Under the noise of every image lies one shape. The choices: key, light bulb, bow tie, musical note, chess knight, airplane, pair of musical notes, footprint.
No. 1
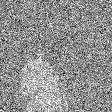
light chess knight
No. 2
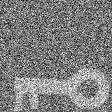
light key
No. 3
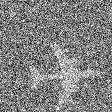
light airplane
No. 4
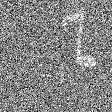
light musical note
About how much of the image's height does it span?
half
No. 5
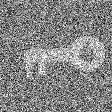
light key
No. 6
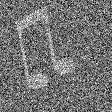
light pair of musical notes
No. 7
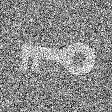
light key
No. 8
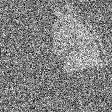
light chess knight
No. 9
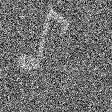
light musical note
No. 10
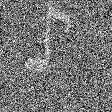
light musical note
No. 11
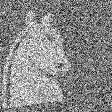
light chess knight
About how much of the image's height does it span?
nearly all
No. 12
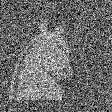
light chess knight
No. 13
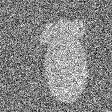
light footprint
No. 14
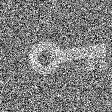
light key
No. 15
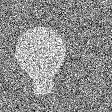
light light bulb
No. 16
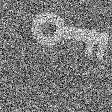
light key
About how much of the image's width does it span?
two thirds
